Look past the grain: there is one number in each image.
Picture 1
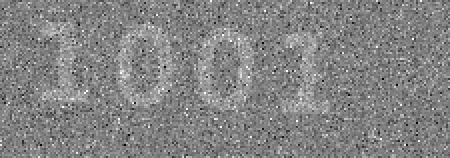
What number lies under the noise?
1001
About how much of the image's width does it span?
two thirds
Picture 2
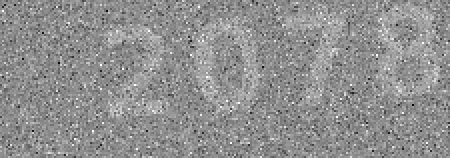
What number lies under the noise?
2078
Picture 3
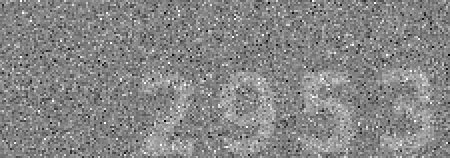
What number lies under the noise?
2953
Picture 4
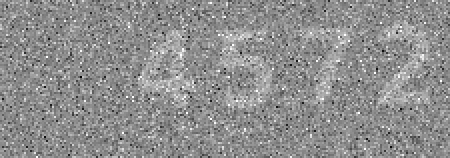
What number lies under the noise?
4572
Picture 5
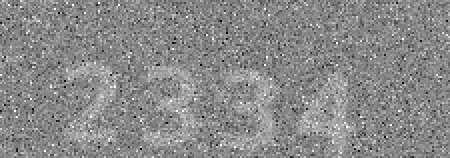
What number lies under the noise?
2334
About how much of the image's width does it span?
two thirds
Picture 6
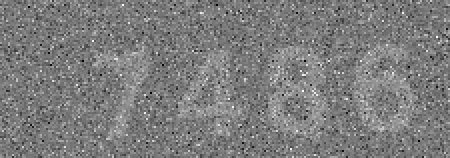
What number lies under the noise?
7486
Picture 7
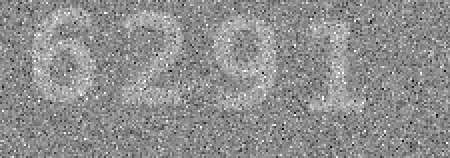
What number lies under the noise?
6291
